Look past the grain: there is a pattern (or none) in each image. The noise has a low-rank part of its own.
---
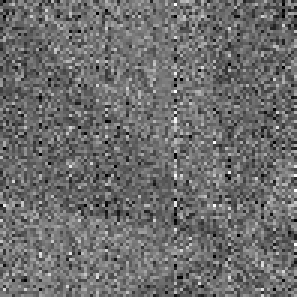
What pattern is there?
spokes from one point
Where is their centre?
bottom right
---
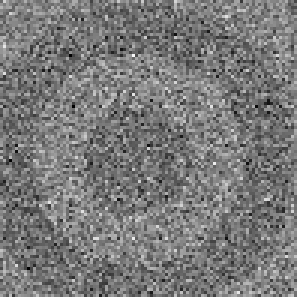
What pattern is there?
rings round one point
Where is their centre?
centre
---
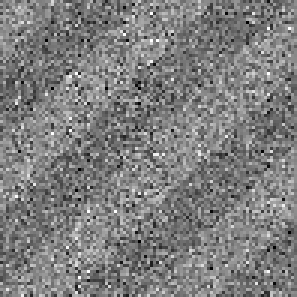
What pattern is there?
diagonal stripes
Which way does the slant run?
bottom left to top right
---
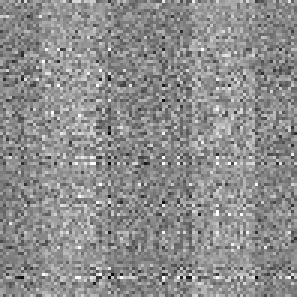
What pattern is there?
vertical stripes
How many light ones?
2
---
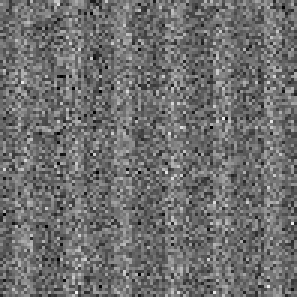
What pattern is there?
vertical stripes
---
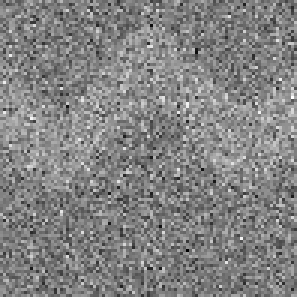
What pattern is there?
a wavy band
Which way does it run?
left to right
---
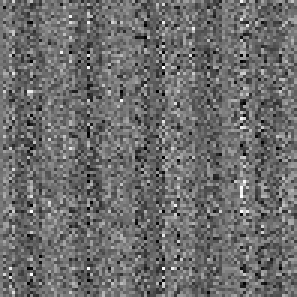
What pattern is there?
vertical stripes
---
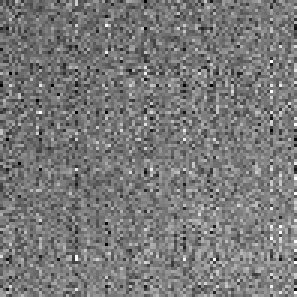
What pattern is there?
a smooth slope
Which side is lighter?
bottom right
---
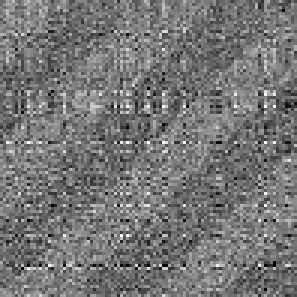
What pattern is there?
diagonal stripes
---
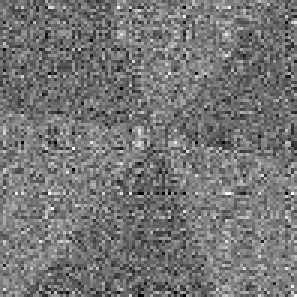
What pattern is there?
spokes from one point
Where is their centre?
centre
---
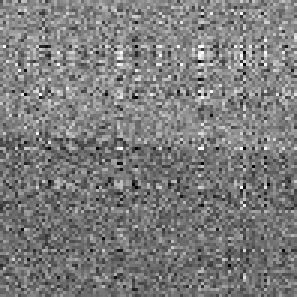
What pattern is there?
a sharp edge
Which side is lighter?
top
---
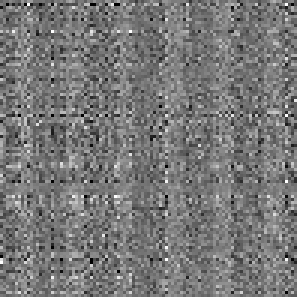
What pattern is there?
vertical stripes
